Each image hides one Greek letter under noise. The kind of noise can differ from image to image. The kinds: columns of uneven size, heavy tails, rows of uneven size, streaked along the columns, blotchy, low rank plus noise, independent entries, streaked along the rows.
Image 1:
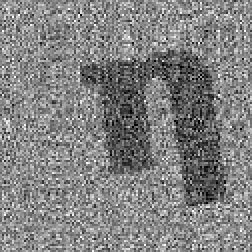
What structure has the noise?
low rank plus noise
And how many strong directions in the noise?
five to eight
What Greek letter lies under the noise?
eta
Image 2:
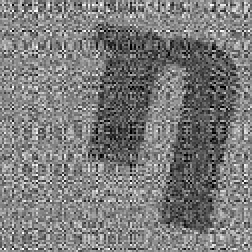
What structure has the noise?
low rank plus noise
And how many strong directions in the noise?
two
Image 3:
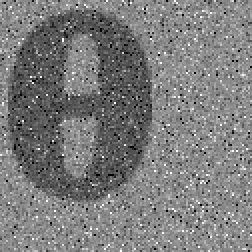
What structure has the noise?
heavy tails
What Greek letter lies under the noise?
theta
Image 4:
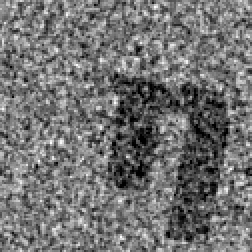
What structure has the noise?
blotchy
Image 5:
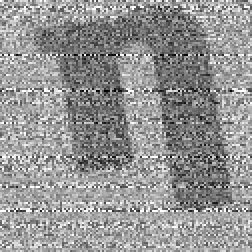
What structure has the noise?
rows of uneven size
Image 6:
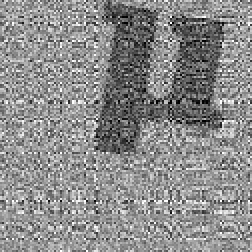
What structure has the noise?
low rank plus noise
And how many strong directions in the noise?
two
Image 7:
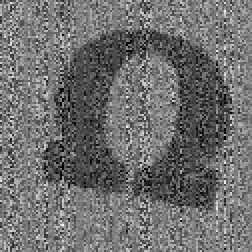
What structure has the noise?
columns of uneven size
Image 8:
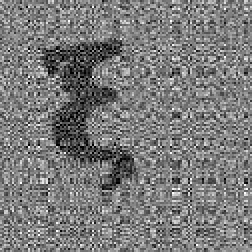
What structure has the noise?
low rank plus noise
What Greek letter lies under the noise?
xi
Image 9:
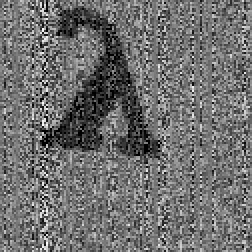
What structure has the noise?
columns of uneven size
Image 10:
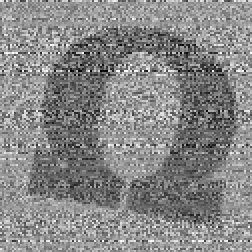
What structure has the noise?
rows of uneven size
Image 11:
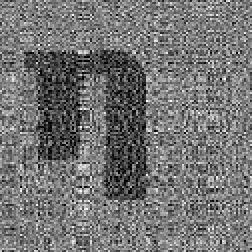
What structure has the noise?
low rank plus noise
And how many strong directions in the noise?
three or four
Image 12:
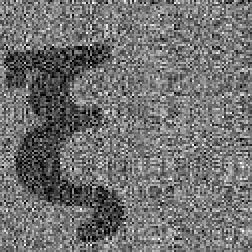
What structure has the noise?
low rank plus noise
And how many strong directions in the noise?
three or four
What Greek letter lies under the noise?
xi
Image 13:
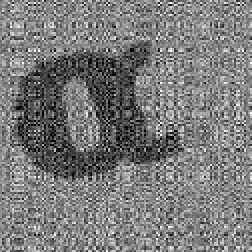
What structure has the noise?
low rank plus noise
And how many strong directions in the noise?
two
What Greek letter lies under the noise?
alpha
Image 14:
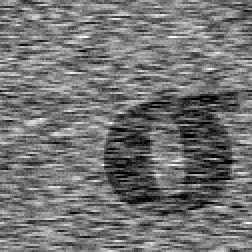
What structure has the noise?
streaked along the rows
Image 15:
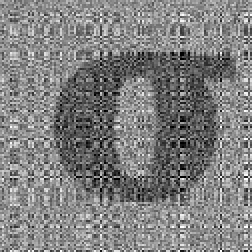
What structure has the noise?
low rank plus noise
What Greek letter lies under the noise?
sigma
